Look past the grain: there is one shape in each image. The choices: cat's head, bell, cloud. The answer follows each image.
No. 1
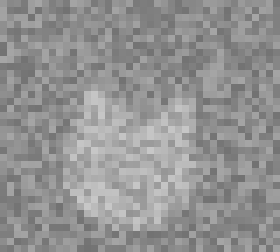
cat's head
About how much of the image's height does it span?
two thirds
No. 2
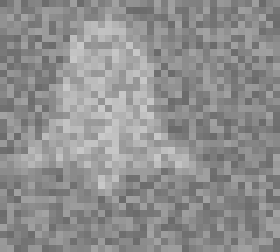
bell
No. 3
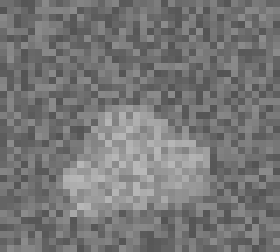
cloud
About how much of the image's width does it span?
half
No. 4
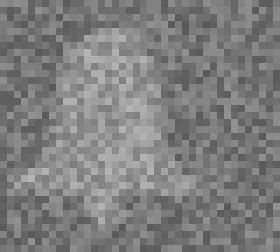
bell
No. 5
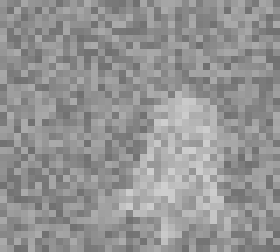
bell
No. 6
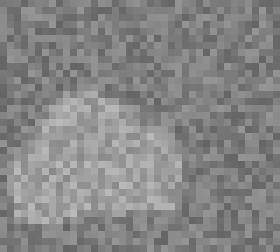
cloud
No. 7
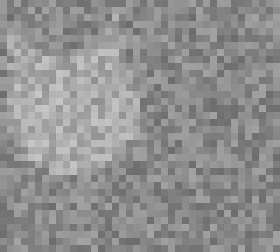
cat's head
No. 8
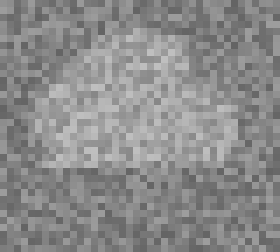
cloud
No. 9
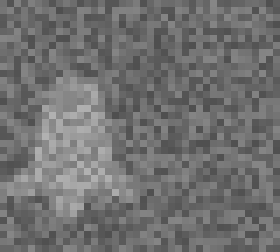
bell
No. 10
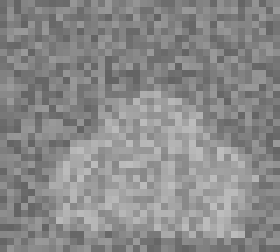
cloud
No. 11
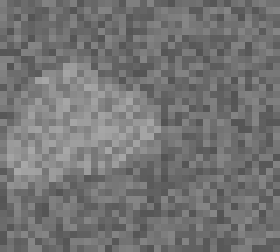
cloud
